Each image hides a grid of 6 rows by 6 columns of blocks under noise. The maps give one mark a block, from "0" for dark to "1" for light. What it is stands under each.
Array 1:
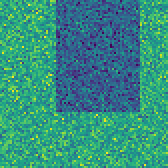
1 1 0 0 0 1
1 1 0 0 0 1
1 1 0 0 0 1
1 1 0 0 0 1
1 1 1 1 1 1
1 1 1 1 1 1
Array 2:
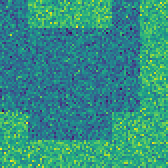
0 1 1 1 0 1
0 0 0 0 0 1
0 0 0 0 0 1
0 0 0 0 0 1
1 0 0 0 1 1
1 1 1 1 1 1
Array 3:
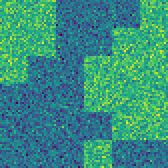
1 1 0 0 0 1
1 1 0 0 1 1
1 0 0 1 1 1
0 0 0 1 1 1
0 0 0 0 1 1
0 0 0 1 0 0
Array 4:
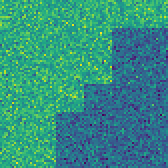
1 1 1 1 1 1
1 1 1 1 0 0
1 1 1 1 0 0
1 1 1 0 0 0
1 1 0 0 0 0
1 1 0 0 0 0
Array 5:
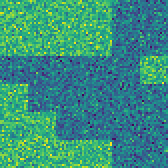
1 1 1 1 0 0
1 1 1 1 0 0
0 0 0 0 0 1
1 0 0 0 0 0
1 1 0 0 0 0
1 1 1 1 0 0
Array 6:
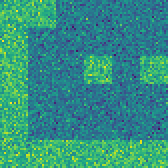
1 1 0 0 0 0
1 0 0 0 0 0
1 0 0 1 0 1
1 0 0 0 0 0
1 0 0 0 0 0
1 1 1 1 1 1
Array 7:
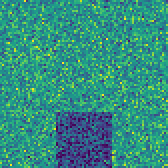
1 1 1 1 1 1
1 1 1 1 1 1
1 1 1 1 1 1
1 1 1 1 1 1
1 1 0 0 1 1
1 1 0 0 1 1
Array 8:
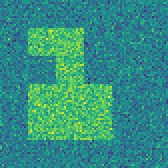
0 0 0 0 0 0
0 1 1 0 0 0
0 0 1 0 0 0
0 1 1 1 0 0
0 1 1 1 0 0
0 0 0 0 0 0
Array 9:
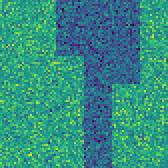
1 1 0 0 0 1
1 1 0 0 0 1
1 1 1 0 0 1
1 1 1 0 1 1
1 1 1 0 1 1
1 1 1 0 1 1
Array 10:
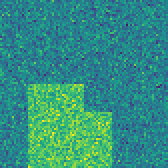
0 0 0 0 0 0
0 0 0 0 0 0
0 0 0 0 0 0
0 1 1 0 0 0
0 1 1 1 0 0
0 1 1 1 0 0
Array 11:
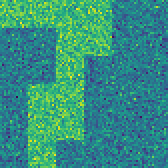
1 1 1 1 0 0
0 0 1 1 0 0
0 0 1 0 0 0
0 1 1 0 0 0
0 1 1 0 0 0
0 1 0 0 0 0
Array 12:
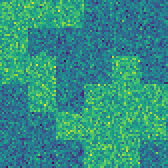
1 1 1 0 0 0
1 0 0 0 0 0
1 1 0 0 1 0
0 1 0 1 1 1
0 0 1 1 1 1
0 0 0 1 1 0
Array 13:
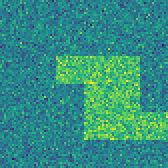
0 0 0 0 0 0
0 0 0 0 0 0
0 0 1 1 1 0
0 0 0 1 1 0
0 0 0 1 1 1
0 0 0 0 0 0
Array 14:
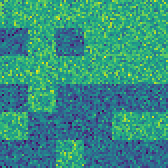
1 1 1 1 1 1
0 1 0 1 1 1
1 1 1 1 1 1
0 1 0 0 0 0
1 0 0 0 1 1
0 0 1 0 0 0
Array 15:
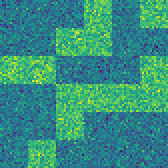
0 0 0 1 0 1
0 0 1 1 0 0
1 1 0 0 0 1
0 0 1 1 1 1
0 0 1 0 0 0
0 1 0 0 0 0
